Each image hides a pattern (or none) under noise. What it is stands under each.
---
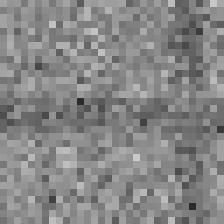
bands of rows crossing bands of columns
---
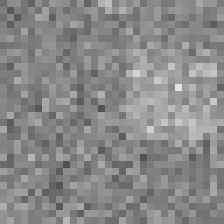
one block
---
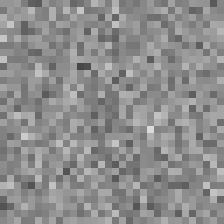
only noise
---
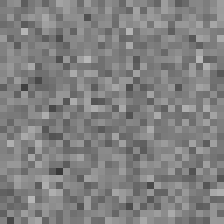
only noise
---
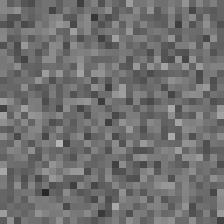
only noise
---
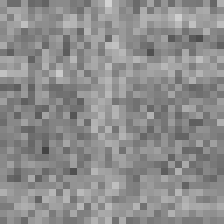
bands of rows crossing bands of columns
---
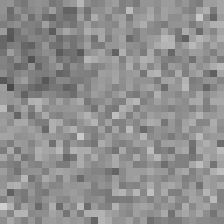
one block
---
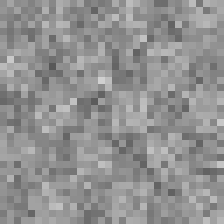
a checkerboard
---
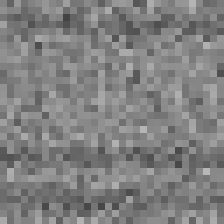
bands of rows
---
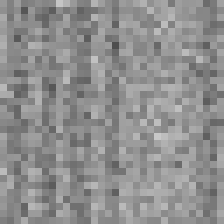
bands of columns
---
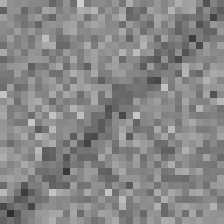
a diagonal band
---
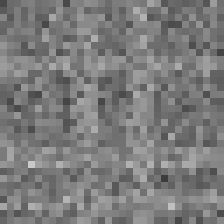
bands of rows crossing bands of columns
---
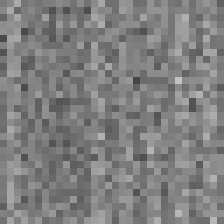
bands of columns
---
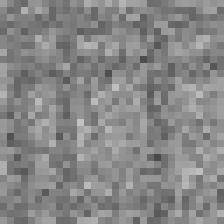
bands of rows crossing bands of columns
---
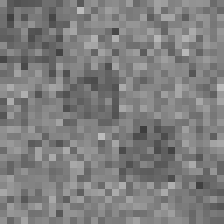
blocks along the diagonal
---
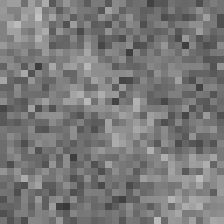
blocks along the diagonal
